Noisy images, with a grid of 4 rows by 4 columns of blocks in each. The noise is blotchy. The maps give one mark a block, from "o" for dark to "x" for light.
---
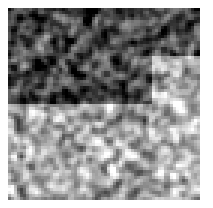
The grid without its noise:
oooo
ooox
xxxx
xxxx
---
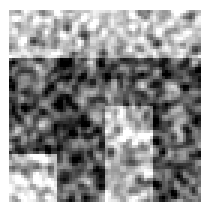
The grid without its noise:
xxxx
oooo
ooxo
xoxo
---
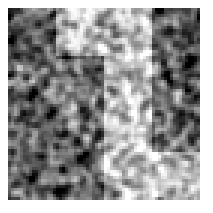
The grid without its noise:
oxxo
ooxo
ooxo
ooxx
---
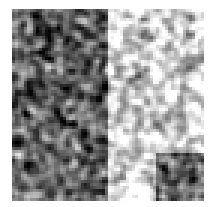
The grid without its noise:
ooxx
ooxx
ooxx
ooxo
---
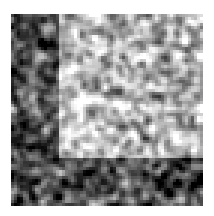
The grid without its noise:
oxxx
oxxx
oxxx
oooo
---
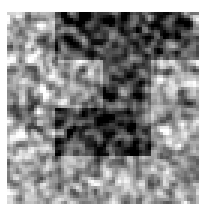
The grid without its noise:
xooo
xxox
xoox
xxxx
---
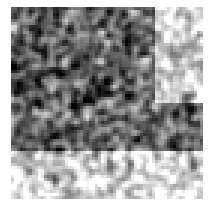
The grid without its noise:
ooox
ooox
oooo
xxxx
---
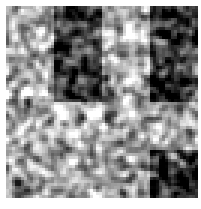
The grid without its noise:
xoxo
xoxo
xxxx
xxxo
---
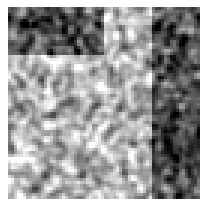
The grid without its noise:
ooxo
xxxo
xxxo
xxxo
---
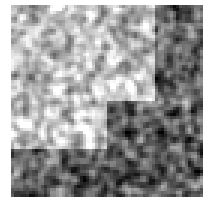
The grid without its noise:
xxxo
xxxo
xxoo
oooo
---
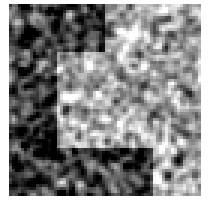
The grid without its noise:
ooxx
oxxx
oxxx
ooox
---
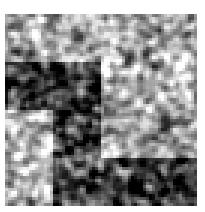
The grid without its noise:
xxxx
ooxx
xoxx
xooo
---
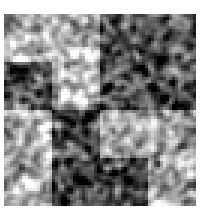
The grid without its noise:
xxoo
oxoo
xoxx
xoox
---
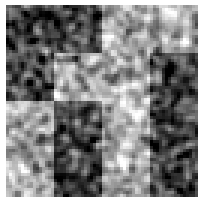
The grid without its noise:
ooxx
oxxo
xoxo
xoxo
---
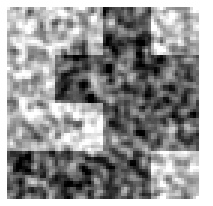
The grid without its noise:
xxox
xooo
xxoo
ooox
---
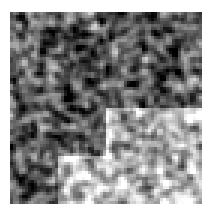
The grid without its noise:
oooo
oooo
ooxx
oxxx
